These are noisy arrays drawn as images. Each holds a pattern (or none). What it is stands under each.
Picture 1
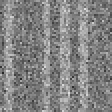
bands of columns
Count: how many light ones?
4
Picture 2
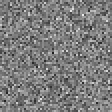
only noise
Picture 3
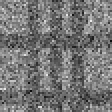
bands of rows crossing bands of columns
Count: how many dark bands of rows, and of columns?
2 and 3
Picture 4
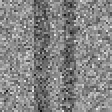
bands of columns
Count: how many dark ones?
2
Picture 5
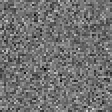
only noise
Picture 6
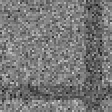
bands of rows crossing bands of columns
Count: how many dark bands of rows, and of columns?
1 and 1
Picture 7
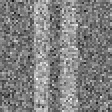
bands of columns
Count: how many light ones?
2
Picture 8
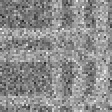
bands of rows crossing bands of columns
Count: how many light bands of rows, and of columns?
3 and 3
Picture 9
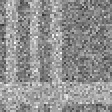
bands of rows crossing bands of columns
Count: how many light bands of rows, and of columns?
1 and 3
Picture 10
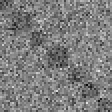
blocks along the diagonal
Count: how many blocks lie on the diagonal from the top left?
7
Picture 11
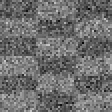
a checkerboard
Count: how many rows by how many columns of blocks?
6 by 3
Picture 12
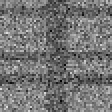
bands of rows crossing bands of columns
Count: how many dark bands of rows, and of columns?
3 and 1
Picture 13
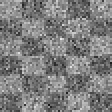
a checkerboard
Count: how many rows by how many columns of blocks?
6 by 5
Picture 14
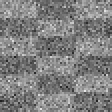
a checkerboard
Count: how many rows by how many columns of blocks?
6 by 3
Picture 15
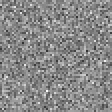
only noise
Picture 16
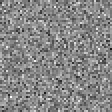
only noise
